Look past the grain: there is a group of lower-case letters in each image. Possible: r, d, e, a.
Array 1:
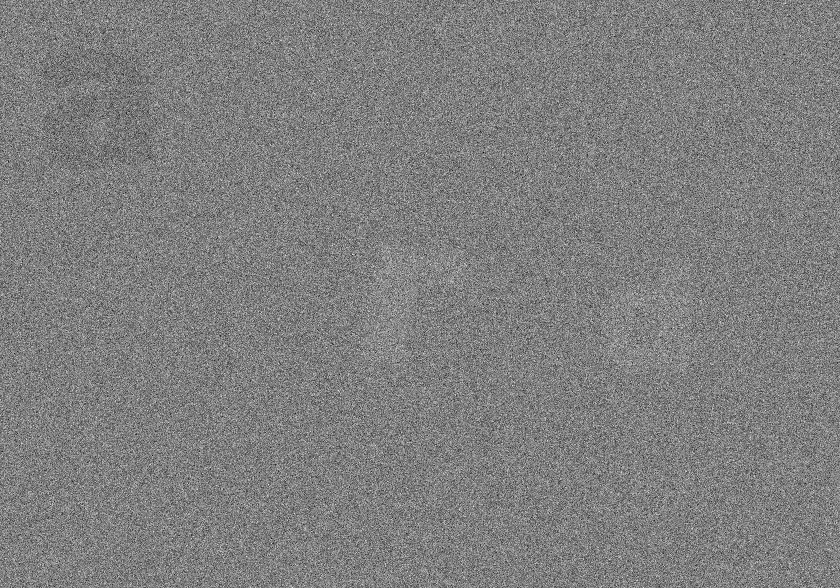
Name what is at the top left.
a
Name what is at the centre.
r
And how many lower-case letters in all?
3
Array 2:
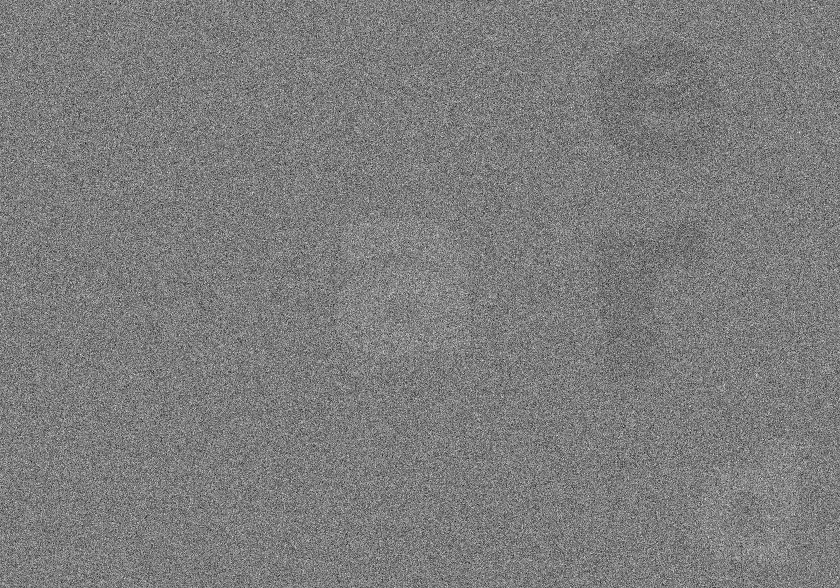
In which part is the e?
top right
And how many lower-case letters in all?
4
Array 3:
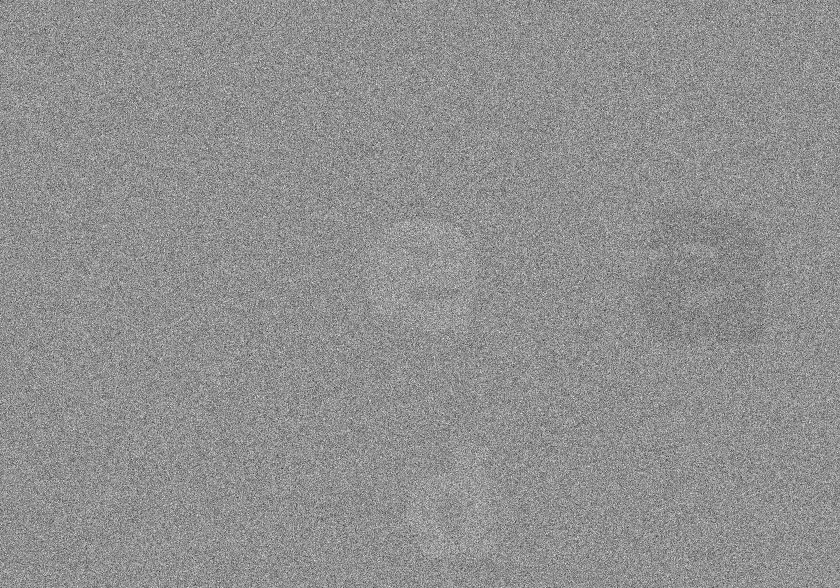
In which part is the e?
centre
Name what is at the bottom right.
nothing
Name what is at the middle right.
a
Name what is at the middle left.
nothing
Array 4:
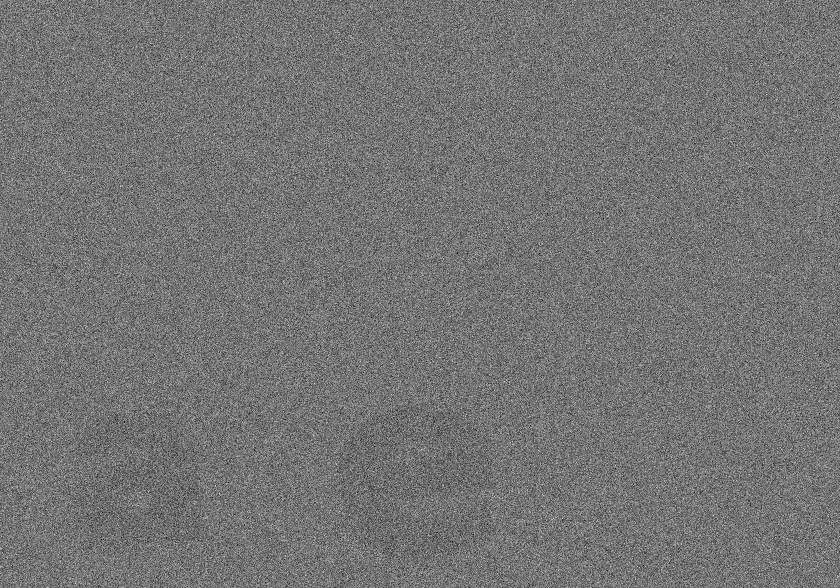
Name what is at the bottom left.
a
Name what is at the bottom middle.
e
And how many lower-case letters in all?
2
